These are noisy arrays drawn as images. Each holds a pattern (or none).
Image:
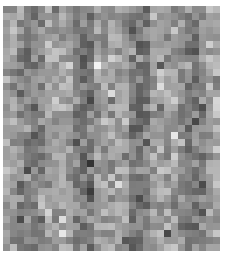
vertical stripes
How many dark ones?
4
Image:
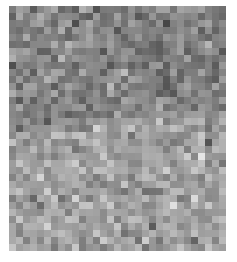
a sharp edge
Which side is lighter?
bottom
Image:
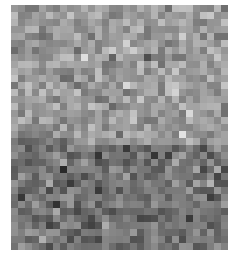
a sharp edge
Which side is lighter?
top
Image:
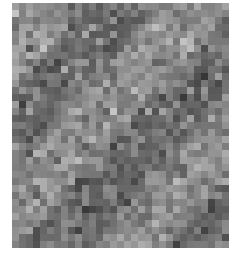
diagonal stripes
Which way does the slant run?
bottom left to top right
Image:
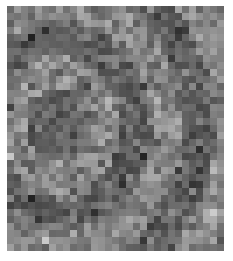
rings round one point
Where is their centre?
middle left
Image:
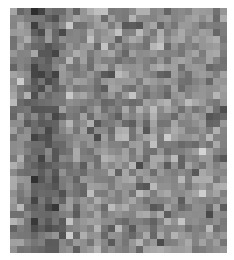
one vertical stripe
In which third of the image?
left
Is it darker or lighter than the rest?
darker
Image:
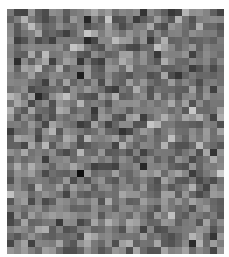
only noise
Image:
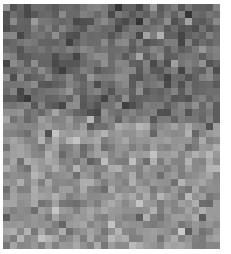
a sharp edge
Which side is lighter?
bottom
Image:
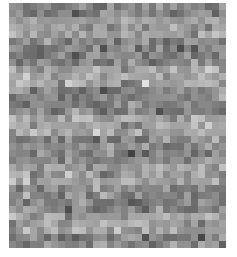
horizontal stripes
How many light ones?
5
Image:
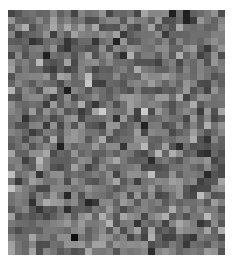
only noise
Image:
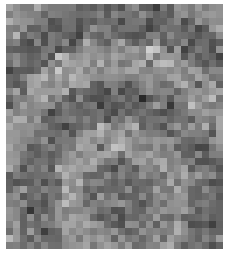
rings round one point
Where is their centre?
bottom middle
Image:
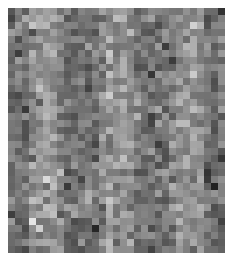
vertical stripes
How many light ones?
3
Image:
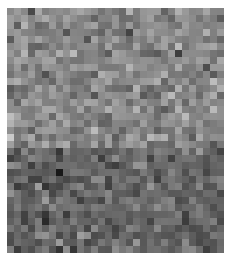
a sharp edge
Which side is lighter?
top
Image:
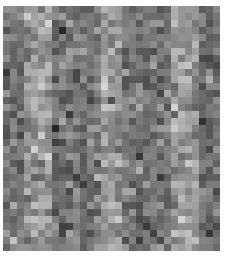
vertical stripes
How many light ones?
3
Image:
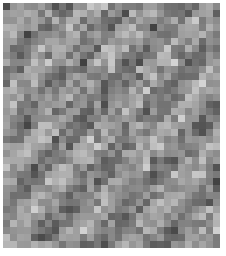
diagonal stripes
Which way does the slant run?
bottom left to top right
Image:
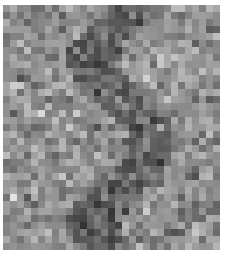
a wavy band
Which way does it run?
top to bottom
